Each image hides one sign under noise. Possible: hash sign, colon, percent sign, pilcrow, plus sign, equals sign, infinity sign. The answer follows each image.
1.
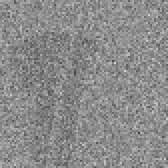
pilcrow
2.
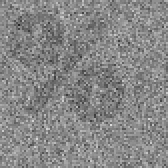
percent sign
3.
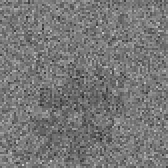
hash sign
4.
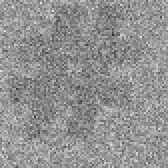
hash sign
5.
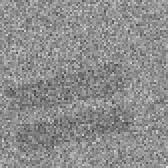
equals sign
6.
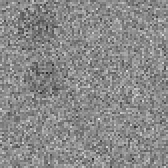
colon
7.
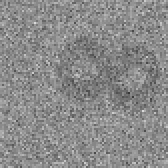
infinity sign
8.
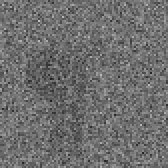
pilcrow
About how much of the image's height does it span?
two thirds
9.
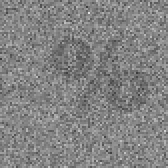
percent sign
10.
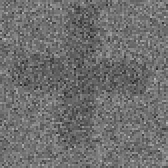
plus sign
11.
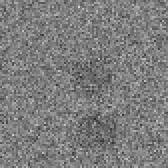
colon
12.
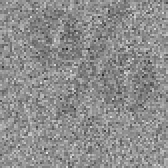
percent sign
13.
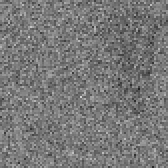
pilcrow
